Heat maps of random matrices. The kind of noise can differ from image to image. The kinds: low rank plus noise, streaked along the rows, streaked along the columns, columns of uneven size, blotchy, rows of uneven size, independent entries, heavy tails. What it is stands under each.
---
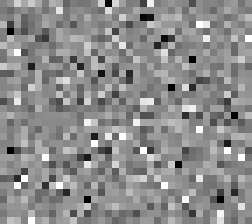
heavy tails
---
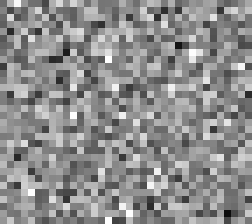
independent entries
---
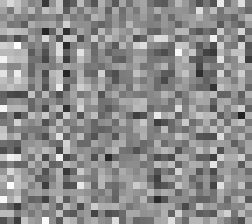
low rank plus noise
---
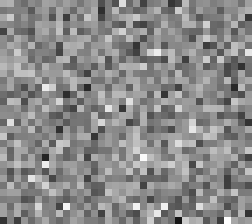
independent entries
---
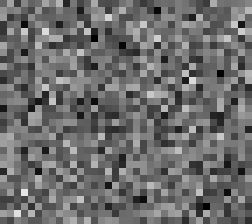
independent entries
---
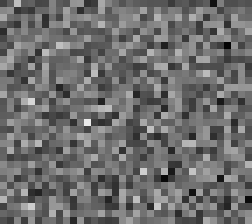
independent entries
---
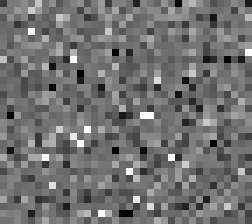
heavy tails
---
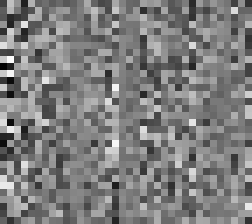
columns of uneven size
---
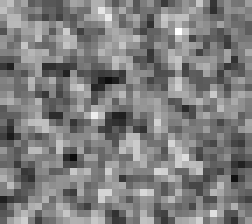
blotchy
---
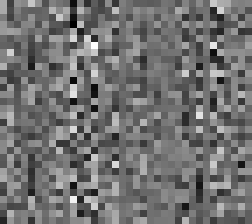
columns of uneven size
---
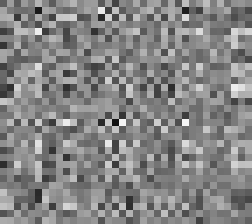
low rank plus noise
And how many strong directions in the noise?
two
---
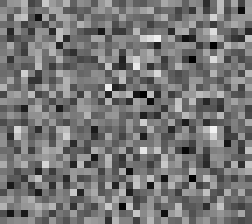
low rank plus noise
